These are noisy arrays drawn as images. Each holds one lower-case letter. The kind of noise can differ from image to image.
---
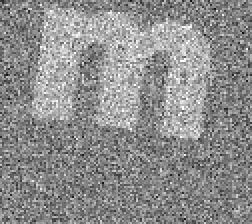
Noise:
low rank plus noise
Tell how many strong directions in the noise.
one
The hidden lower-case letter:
m
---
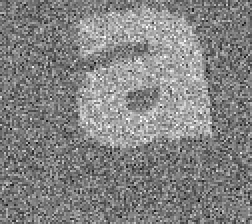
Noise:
independent entries
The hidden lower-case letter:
a
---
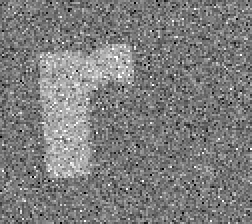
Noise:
heavy tails
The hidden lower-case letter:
r
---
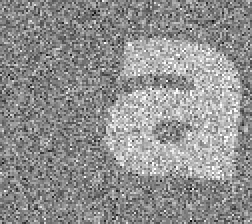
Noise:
low rank plus noise
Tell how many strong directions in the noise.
five to eight
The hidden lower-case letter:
a
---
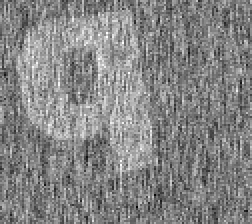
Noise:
streaked along the columns
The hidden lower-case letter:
q
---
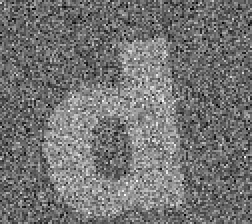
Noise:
independent entries
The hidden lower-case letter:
d
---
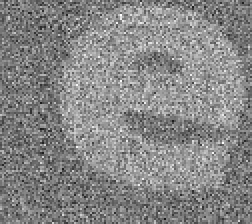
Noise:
low rank plus noise
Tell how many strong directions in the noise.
two
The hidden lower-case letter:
e
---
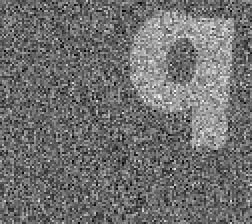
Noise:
low rank plus noise
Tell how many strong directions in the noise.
five to eight
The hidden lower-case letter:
q
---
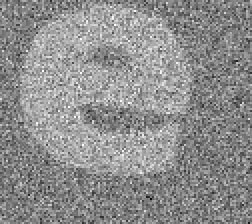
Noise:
independent entries
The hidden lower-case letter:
e
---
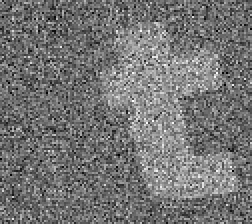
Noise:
low rank plus noise
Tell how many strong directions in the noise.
two
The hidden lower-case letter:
t
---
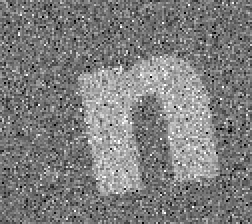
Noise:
heavy tails
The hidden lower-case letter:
n
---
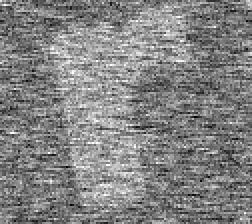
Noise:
streaked along the rows
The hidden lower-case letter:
r
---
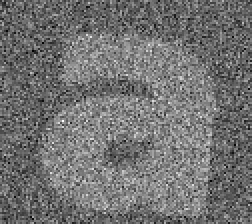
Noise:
independent entries
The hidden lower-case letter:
a
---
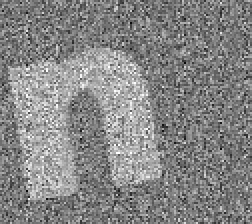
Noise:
columns of uneven size
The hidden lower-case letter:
n
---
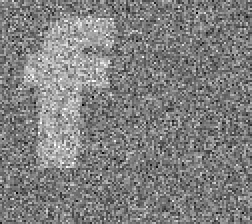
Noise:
independent entries
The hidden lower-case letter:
f
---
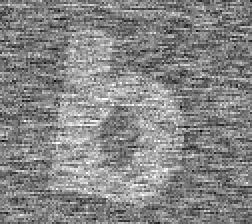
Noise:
streaked along the rows
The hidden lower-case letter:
b
